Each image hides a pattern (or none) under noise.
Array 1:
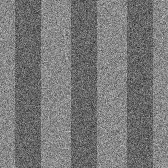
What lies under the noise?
vertical stripes
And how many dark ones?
3
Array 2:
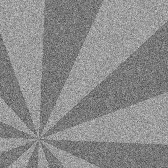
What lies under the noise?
spokes from one point
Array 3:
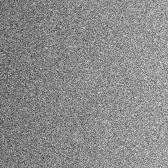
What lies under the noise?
a smooth slope
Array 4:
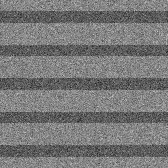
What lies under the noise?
horizontal stripes
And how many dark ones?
5
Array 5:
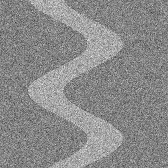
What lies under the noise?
a wavy band
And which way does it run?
top to bottom
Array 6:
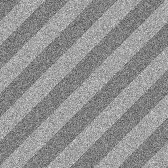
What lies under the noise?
diagonal stripes
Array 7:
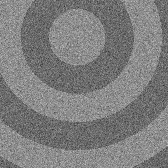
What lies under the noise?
rings round one point
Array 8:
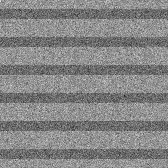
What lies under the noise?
horizontal stripes
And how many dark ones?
6
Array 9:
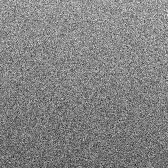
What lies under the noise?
a smooth slope
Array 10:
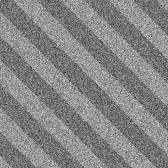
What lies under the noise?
diagonal stripes
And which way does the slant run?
top left to bottom right
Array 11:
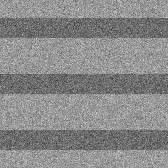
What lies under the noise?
horizontal stripes
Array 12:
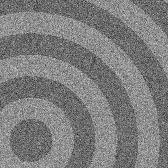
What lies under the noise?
rings round one point
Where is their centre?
bottom left
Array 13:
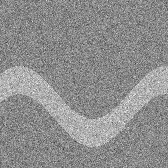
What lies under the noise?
a wavy band
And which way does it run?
left to right
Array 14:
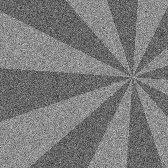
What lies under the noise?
spokes from one point
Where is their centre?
middle right
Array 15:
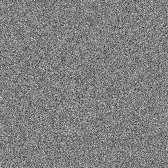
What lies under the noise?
only noise
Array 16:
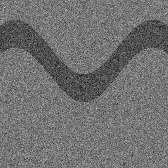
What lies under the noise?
a wavy band
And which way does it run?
left to right
